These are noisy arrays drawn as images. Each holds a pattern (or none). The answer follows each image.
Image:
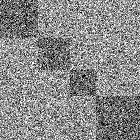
blocks along the diagonal
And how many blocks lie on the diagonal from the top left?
4
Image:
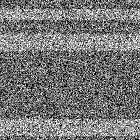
bands of rows
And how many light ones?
3
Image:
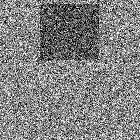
one block
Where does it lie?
top middle
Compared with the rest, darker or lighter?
darker
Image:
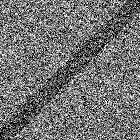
a diagonal band
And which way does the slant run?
bottom left to top right
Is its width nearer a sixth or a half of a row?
a sixth
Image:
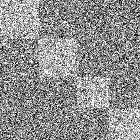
blocks along the diagonal
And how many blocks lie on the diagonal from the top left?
4
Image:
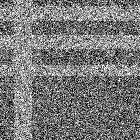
bands of rows crossing bands of columns
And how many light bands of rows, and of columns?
3 and 1
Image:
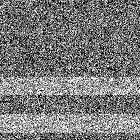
bands of rows
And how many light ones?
2
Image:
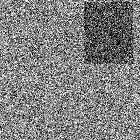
one block
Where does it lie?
top right
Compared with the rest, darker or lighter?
darker
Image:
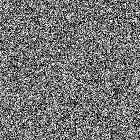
only noise
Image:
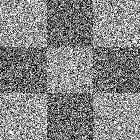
a checkerboard
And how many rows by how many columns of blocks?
3 by 3
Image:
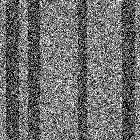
bands of columns
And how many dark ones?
4
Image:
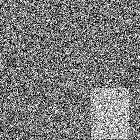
one block
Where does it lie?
bottom right
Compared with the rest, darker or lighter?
lighter
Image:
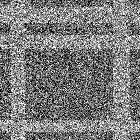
bands of rows crossing bands of columns
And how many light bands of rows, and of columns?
3 and 2
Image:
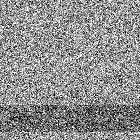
one band of rows
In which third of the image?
bottom
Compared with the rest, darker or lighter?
darker
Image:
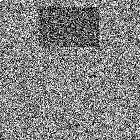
one block
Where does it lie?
top middle
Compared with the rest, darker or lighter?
darker
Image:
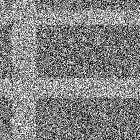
bands of rows crossing bands of columns
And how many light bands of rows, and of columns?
2 and 1
